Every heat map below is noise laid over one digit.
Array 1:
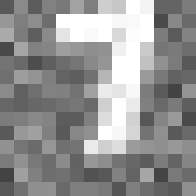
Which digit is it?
7
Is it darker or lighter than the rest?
lighter
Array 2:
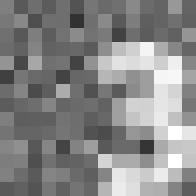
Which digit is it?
3
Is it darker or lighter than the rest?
lighter
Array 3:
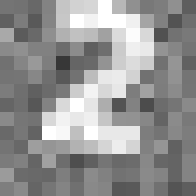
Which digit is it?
2
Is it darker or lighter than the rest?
lighter
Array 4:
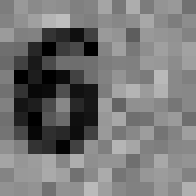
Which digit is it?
6
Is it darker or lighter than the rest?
darker
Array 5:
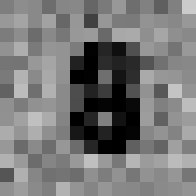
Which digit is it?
8
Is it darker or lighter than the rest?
darker
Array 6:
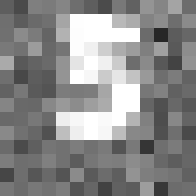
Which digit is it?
5
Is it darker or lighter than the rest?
lighter
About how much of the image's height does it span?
two thirds
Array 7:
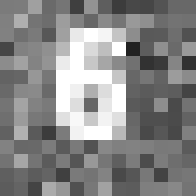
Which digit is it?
6
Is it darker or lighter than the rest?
lighter
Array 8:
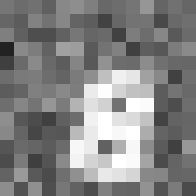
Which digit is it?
8
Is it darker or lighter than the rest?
lighter
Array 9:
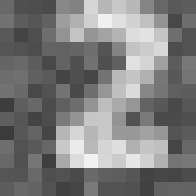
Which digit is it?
2
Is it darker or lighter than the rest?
lighter
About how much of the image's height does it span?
nearly all
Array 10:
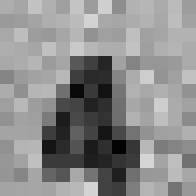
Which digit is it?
4
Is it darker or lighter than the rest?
darker
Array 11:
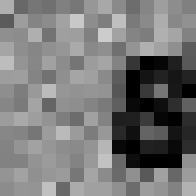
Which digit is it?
8
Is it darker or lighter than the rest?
darker
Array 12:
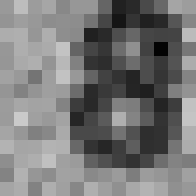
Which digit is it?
8
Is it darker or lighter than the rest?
darker
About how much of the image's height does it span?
nearly all
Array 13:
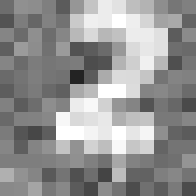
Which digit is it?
2
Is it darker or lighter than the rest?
lighter
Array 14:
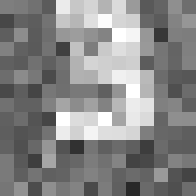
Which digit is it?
3
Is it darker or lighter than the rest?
lighter
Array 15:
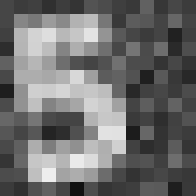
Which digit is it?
5
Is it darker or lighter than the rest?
lighter
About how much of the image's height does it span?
nearly all
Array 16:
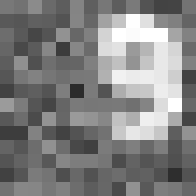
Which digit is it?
9
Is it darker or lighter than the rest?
lighter
